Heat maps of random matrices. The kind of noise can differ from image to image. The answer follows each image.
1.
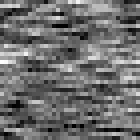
streaked along the rows
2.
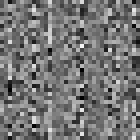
columns of uneven size
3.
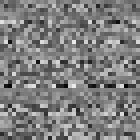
rows of uneven size
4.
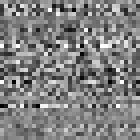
rows of uneven size
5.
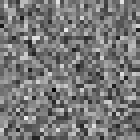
independent entries
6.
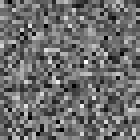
independent entries
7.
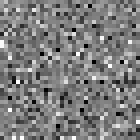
heavy tails
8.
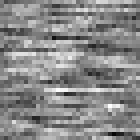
streaked along the rows
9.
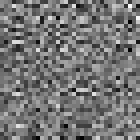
low rank plus noise
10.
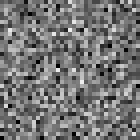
independent entries
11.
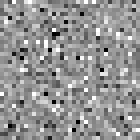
heavy tails
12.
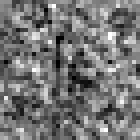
blotchy
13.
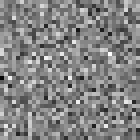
independent entries
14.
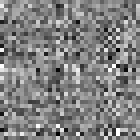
low rank plus noise
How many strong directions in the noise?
two
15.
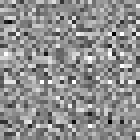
low rank plus noise
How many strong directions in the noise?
three or four
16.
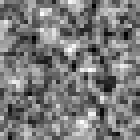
blotchy
